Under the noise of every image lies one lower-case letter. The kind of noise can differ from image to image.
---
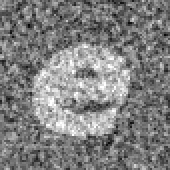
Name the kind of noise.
blotchy
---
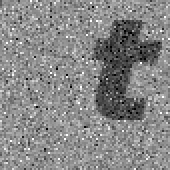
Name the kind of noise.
heavy tails
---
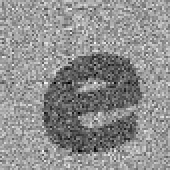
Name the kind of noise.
low rank plus noise
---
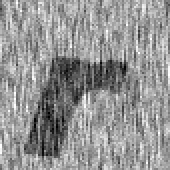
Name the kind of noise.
streaked along the columns
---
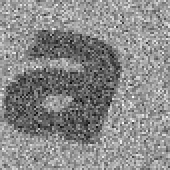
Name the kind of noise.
independent entries
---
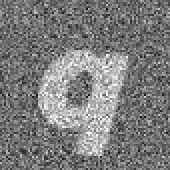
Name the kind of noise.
low rank plus noise
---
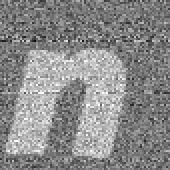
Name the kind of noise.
rows of uneven size
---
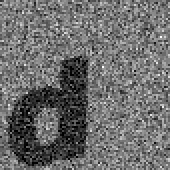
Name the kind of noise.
independent entries
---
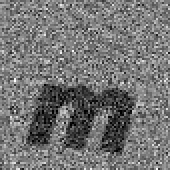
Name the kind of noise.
low rank plus noise
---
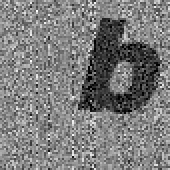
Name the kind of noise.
columns of uneven size
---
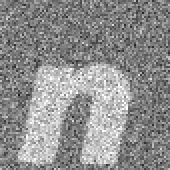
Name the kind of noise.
independent entries
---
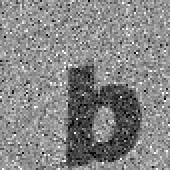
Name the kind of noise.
heavy tails
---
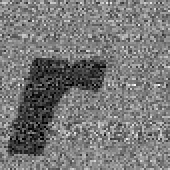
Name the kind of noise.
rows of uneven size
